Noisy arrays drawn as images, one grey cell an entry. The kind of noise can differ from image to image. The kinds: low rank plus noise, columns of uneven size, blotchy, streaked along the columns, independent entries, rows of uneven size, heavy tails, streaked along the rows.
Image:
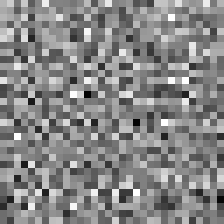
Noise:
low rank plus noise
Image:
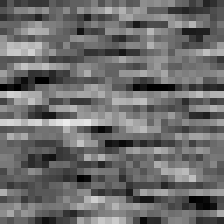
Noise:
streaked along the rows
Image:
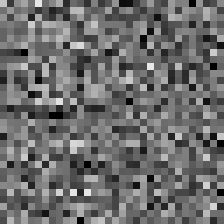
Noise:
low rank plus noise
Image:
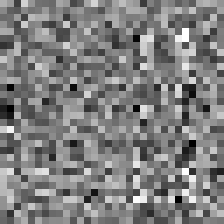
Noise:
low rank plus noise
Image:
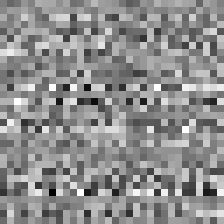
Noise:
rows of uneven size
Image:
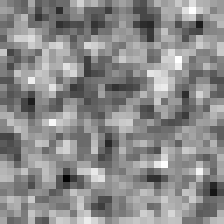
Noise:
blotchy
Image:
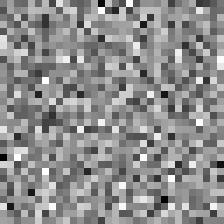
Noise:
low rank plus noise
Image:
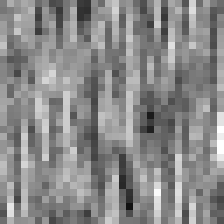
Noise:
streaked along the columns
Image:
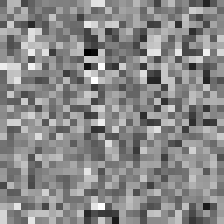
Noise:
low rank plus noise
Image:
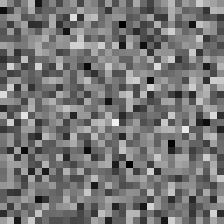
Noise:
independent entries
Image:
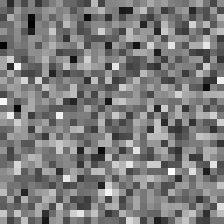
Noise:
independent entries
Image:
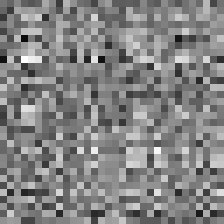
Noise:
low rank plus noise
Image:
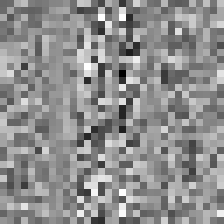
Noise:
columns of uneven size
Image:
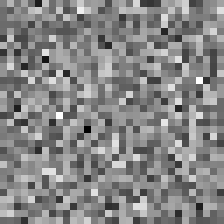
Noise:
independent entries
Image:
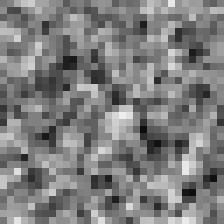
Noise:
blotchy
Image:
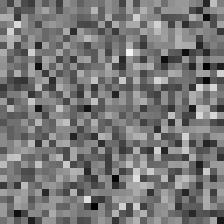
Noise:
independent entries
